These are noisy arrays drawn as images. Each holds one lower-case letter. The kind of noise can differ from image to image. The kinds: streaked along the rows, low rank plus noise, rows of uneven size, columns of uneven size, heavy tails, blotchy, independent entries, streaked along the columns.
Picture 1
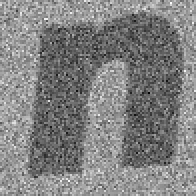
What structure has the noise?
independent entries
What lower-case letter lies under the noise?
n
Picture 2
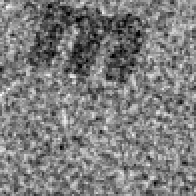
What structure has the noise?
blotchy
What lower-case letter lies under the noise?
m
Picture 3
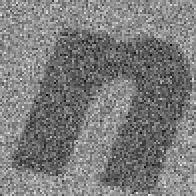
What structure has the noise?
independent entries
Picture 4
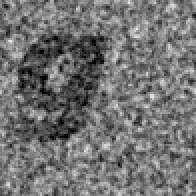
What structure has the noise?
blotchy
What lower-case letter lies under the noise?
g
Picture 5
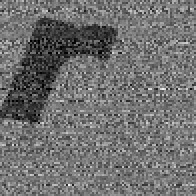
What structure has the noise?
rows of uneven size
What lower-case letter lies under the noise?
r
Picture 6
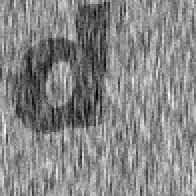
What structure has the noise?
streaked along the columns
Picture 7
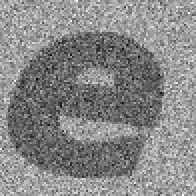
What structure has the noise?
independent entries
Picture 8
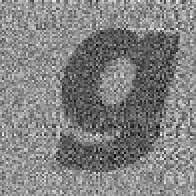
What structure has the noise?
low rank plus noise
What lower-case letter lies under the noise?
g
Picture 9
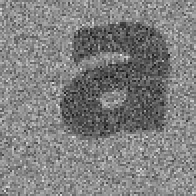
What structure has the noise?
independent entries
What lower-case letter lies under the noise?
a
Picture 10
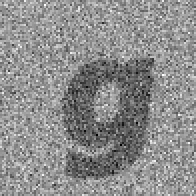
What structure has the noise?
independent entries
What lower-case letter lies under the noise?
g
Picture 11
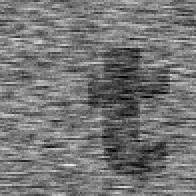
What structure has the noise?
streaked along the rows
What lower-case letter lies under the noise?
t
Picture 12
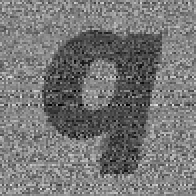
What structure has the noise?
rows of uneven size
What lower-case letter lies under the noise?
q
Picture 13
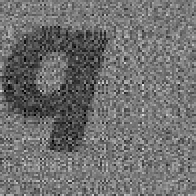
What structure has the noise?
low rank plus noise
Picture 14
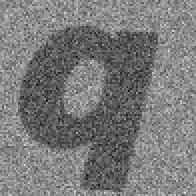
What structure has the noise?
independent entries
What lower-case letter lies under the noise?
q
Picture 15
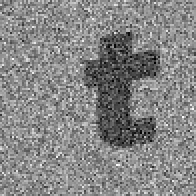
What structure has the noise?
independent entries
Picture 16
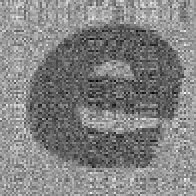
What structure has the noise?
low rank plus noise
